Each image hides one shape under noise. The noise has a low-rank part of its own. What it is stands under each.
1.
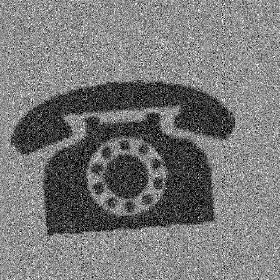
telephone
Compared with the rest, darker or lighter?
darker
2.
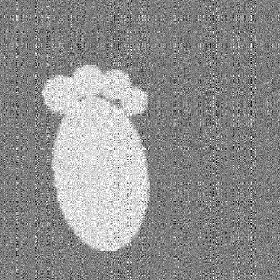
footprint
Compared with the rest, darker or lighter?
lighter
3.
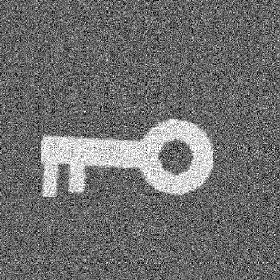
key
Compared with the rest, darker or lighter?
lighter
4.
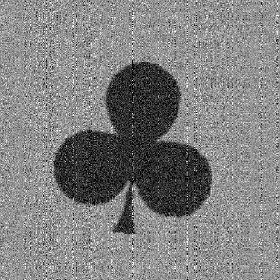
club
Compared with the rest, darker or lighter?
darker
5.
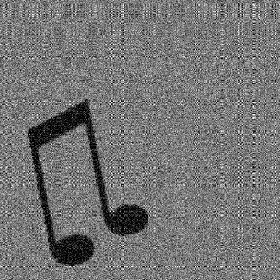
pair of musical notes
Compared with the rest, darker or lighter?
darker
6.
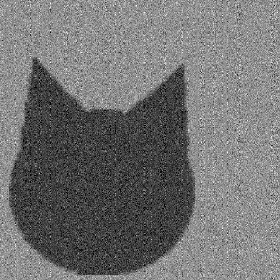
cat's head
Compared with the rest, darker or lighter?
darker
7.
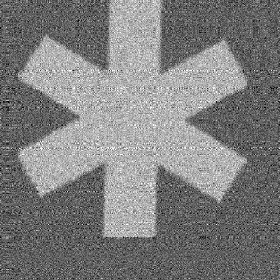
asterisk
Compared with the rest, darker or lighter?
lighter
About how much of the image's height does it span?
nearly all
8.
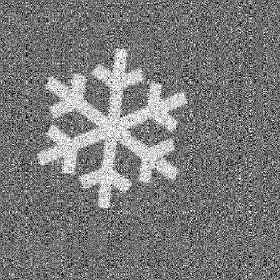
snowflake
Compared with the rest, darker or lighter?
lighter
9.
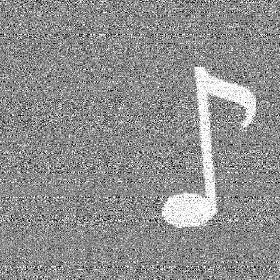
musical note
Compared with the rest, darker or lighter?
lighter
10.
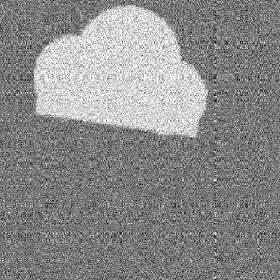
cloud
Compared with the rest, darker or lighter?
lighter
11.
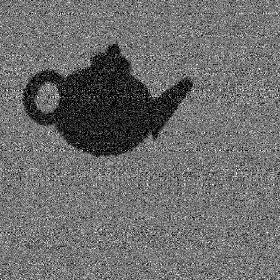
teapot
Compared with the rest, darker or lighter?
darker
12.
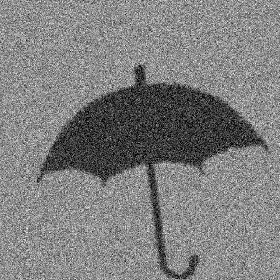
umbrella
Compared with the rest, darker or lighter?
darker
